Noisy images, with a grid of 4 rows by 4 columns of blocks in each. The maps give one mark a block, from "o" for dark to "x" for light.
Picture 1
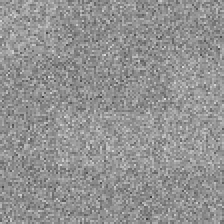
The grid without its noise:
xooo
ooox
oxxx
oooo
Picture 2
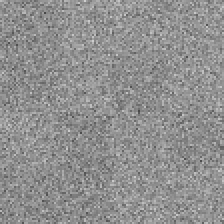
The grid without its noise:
oxxx
oxox
xoxo
ooxx
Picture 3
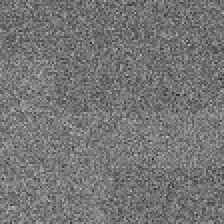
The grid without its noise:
oooo
xooo
xxxx
xxoo
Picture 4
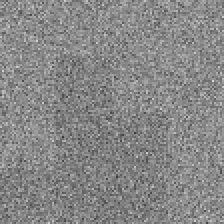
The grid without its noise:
xxxx
xoxx
xoox
ooox
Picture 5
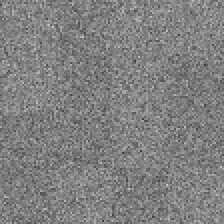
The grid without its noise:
xoxx
xoxo
ooxo
oxox
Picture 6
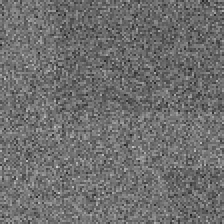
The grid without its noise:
xooo
xooo
xxxx
xxxo
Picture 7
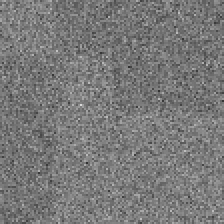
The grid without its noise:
xooo
oxoo
oxxx
oxxx
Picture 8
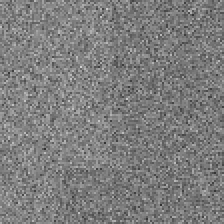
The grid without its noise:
xxoo
xxoo
xxoo
xooo
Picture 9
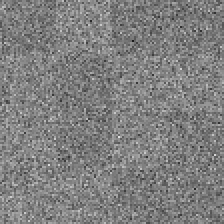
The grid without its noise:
oxoo
xoxx
xoxo
xxoo
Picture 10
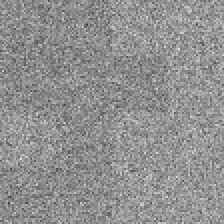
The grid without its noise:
ooxx
ooox
xoxx
ooxx
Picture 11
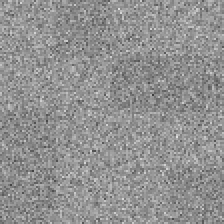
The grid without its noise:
xoxx
xxoo
oxxx
oxxo
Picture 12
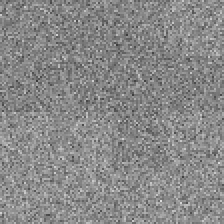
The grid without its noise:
ooox
oooo
xxox
xxxx
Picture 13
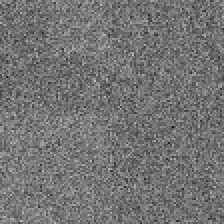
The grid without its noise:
oxoo
oooo
xxoo
xxoo
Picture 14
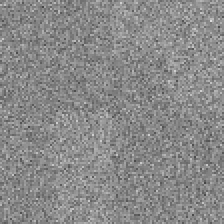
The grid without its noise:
ooxx
ooox
oxoo
oxoo
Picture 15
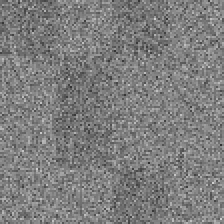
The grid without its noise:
oxox
xoxx
xoxx
xxox
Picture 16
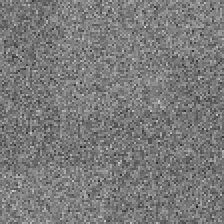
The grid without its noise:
oxxx
oxxo
oooo
xxoo
